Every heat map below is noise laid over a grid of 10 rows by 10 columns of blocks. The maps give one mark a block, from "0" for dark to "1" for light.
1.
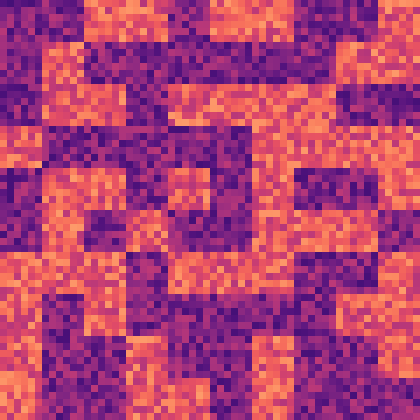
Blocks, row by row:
0 0 1 1 0 1 1 0 0 1
0 1 0 0 0 0 0 0 1 1
0 1 1 0 1 1 1 1 0 0
1 0 0 0 0 0 1 1 1 1
0 1 1 0 1 0 1 0 0 1
0 1 0 1 0 0 1 1 1 0
1 1 1 0 1 1 1 0 0 1
1 0 1 0 0 0 0 0 1 1
1 0 0 1 0 0 1 0 0 1
1 0 0 1 1 0 1 0 0 0
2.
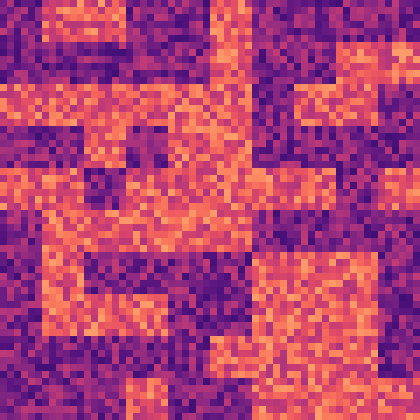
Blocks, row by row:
0 1 1 0 0 1 0 0 0 0
0 0 0 0 0 1 0 0 1 1
1 1 1 1 1 1 0 1 1 0
0 0 1 0 1 1 0 0 0 0
1 1 0 1 1 1 1 1 0 1
0 1 1 1 1 1 0 0 0 0
0 1 0 0 0 0 1 1 1 0
0 1 1 1 0 0 1 1 1 0
0 0 0 0 0 1 1 1 1 0
0 0 0 1 0 0 1 1 1 1
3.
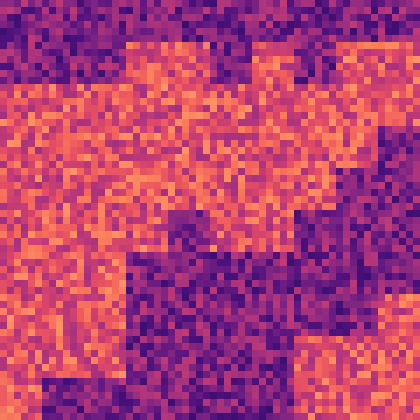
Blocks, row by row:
0 0 0 0 0 0 0 0 0 0
0 0 0 1 1 0 1 0 1 1
1 1 1 1 1 1 1 1 1 1
1 1 1 1 1 1 1 1 1 0
1 1 1 1 1 1 1 1 0 0
1 1 1 1 0 1 1 0 0 0
1 1 1 0 0 0 0 0 0 0
1 1 1 0 0 0 0 0 0 1
1 1 1 0 0 0 0 1 1 1
1 0 0 0 0 0 0 1 1 1
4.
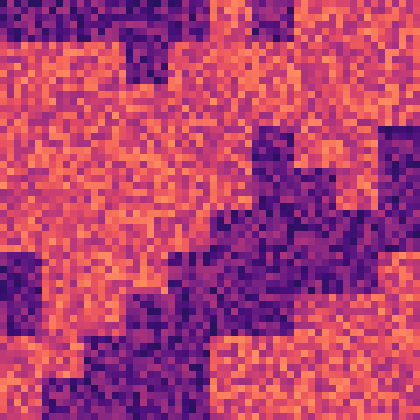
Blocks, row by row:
0 0 0 0 0 1 0 1 1 1
1 1 1 0 1 1 1 1 1 1
1 1 1 1 1 1 1 1 1 1
1 1 1 1 1 1 0 1 1 0
1 1 1 1 1 1 0 0 1 0
1 1 1 1 1 0 0 0 0 0
0 1 1 1 0 0 0 0 0 1
0 1 1 0 0 0 0 1 1 1
1 1 0 0 0 1 1 1 1 1
1 0 0 0 0 1 1 1 1 1
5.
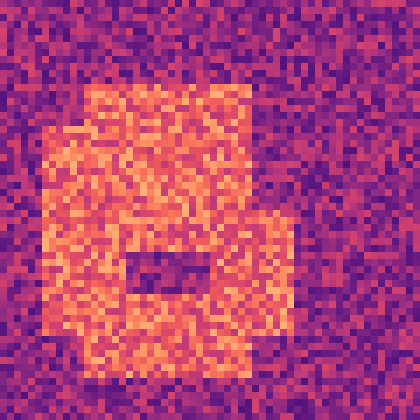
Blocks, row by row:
0 0 0 0 0 0 0 0 0 0
0 0 0 0 0 0 0 0 0 0
0 0 1 1 1 1 0 0 0 0
0 1 1 1 1 1 0 0 0 0
0 1 1 1 1 1 0 0 0 0
0 1 1 1 1 1 1 0 0 0
0 1 1 0 0 1 1 0 0 0
0 1 1 1 1 1 1 0 0 0
0 0 1 1 1 1 0 0 0 0
0 0 0 0 0 0 0 0 0 0
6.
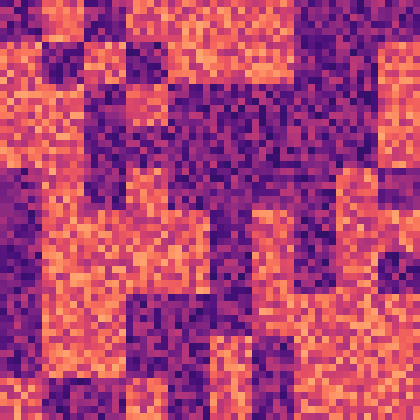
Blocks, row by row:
0 1 0 1 1 1 1 0 0 0
1 0 1 0 1 1 1 0 0 1
1 1 0 1 0 0 0 0 0 1
1 1 0 0 0 0 0 0 0 1
0 1 0 1 0 0 0 0 1 0
0 1 1 1 1 0 1 0 1 1
0 1 1 1 1 0 1 0 1 0
0 1 1 0 0 0 1 1 1 1
0 1 1 0 0 1 0 1 1 1
1 0 0 1 0 1 0 1 1 1
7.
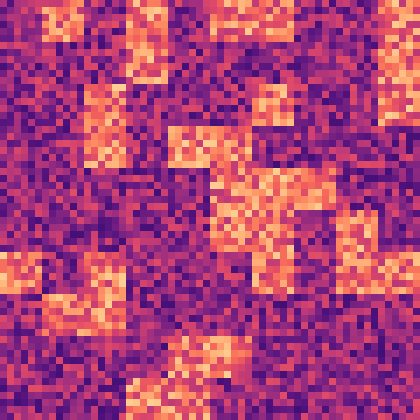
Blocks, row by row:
0 1 0 1 0 1 1 0 0 1
0 0 0 1 0 0 0 0 0 1
0 0 1 0 0 0 1 0 0 1
0 0 1 0 1 1 0 0 0 0
0 0 0 0 0 1 1 1 0 0
0 0 0 0 0 1 1 0 1 0
1 0 1 0 0 0 1 0 1 1
0 1 1 0 0 0 0 0 0 0
0 0 0 0 1 1 0 0 0 0
0 0 0 1 1 0 0 0 0 0
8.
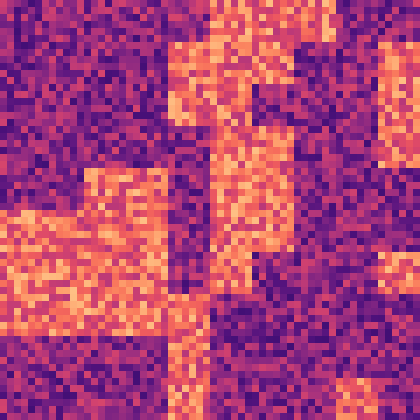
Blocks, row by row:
0 0 0 0 0 1 1 1 0 0
0 0 0 0 1 1 1 0 0 1
0 0 0 0 1 1 0 0 0 1
0 0 0 0 0 1 1 0 0 1
0 0 1 1 0 1 1 0 0 0
1 1 1 1 0 1 1 0 0 0
1 1 1 1 0 1 0 0 0 1
1 1 1 1 1 0 0 0 0 0
0 0 0 0 1 0 0 0 0 0
0 0 0 0 1 0 0 0 1 0
